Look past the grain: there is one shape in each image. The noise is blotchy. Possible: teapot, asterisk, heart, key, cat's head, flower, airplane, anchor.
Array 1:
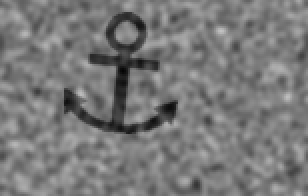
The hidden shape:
anchor
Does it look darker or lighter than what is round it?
darker
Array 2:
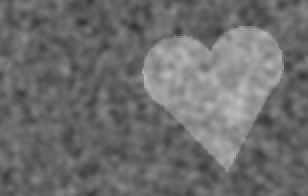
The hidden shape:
heart
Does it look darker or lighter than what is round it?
lighter
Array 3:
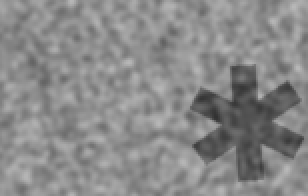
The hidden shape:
asterisk
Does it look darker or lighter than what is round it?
darker
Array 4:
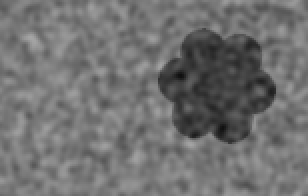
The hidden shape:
flower
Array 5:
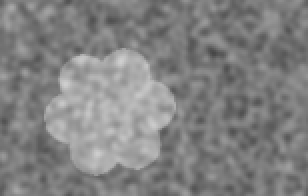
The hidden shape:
flower
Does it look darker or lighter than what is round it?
lighter
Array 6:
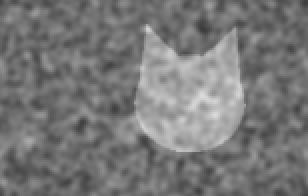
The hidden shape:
cat's head
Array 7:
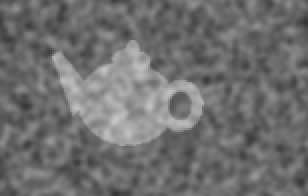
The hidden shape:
teapot
